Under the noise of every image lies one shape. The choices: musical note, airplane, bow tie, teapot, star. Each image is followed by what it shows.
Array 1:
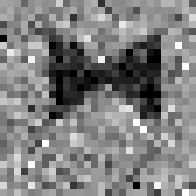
bow tie
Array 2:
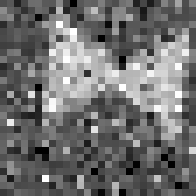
bow tie
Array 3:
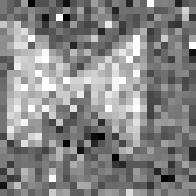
bow tie
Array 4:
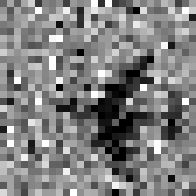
airplane
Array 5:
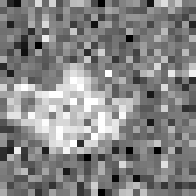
teapot
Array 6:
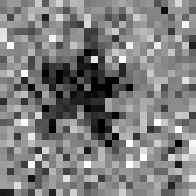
star
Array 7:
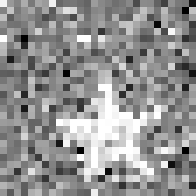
star
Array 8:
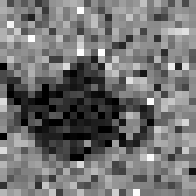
teapot
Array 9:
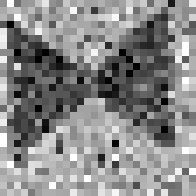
bow tie
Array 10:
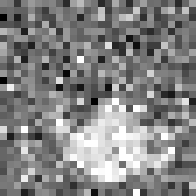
teapot
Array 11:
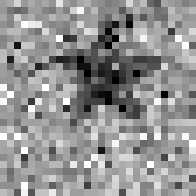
star
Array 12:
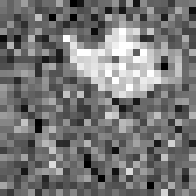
teapot
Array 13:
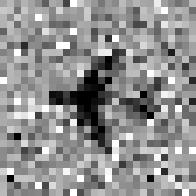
airplane
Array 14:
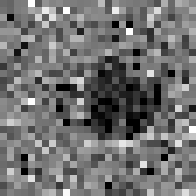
teapot
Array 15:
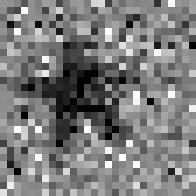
star
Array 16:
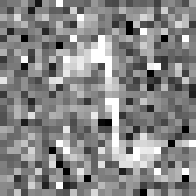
musical note
